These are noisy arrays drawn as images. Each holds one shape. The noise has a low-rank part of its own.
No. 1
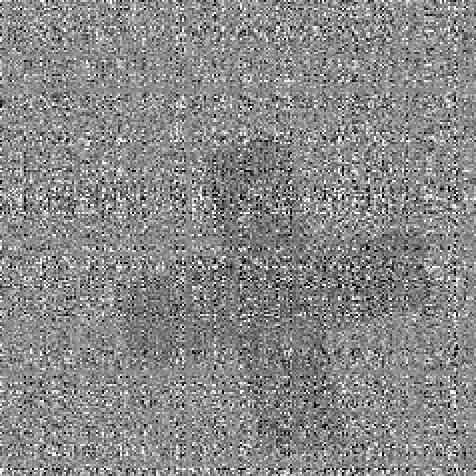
dark cross
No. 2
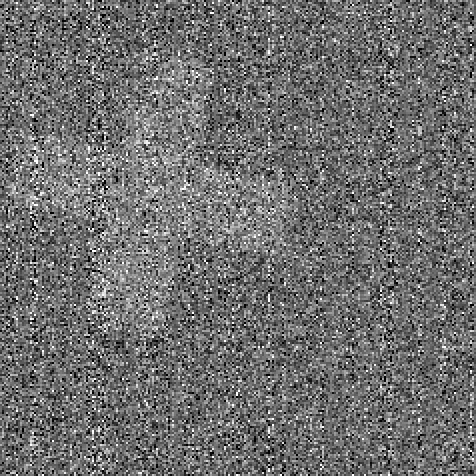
light cross
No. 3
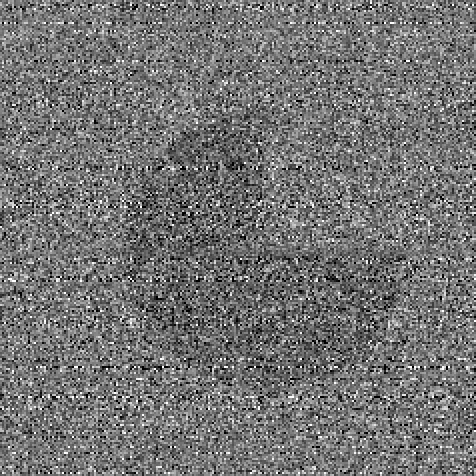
dark disc with a wedge cut out
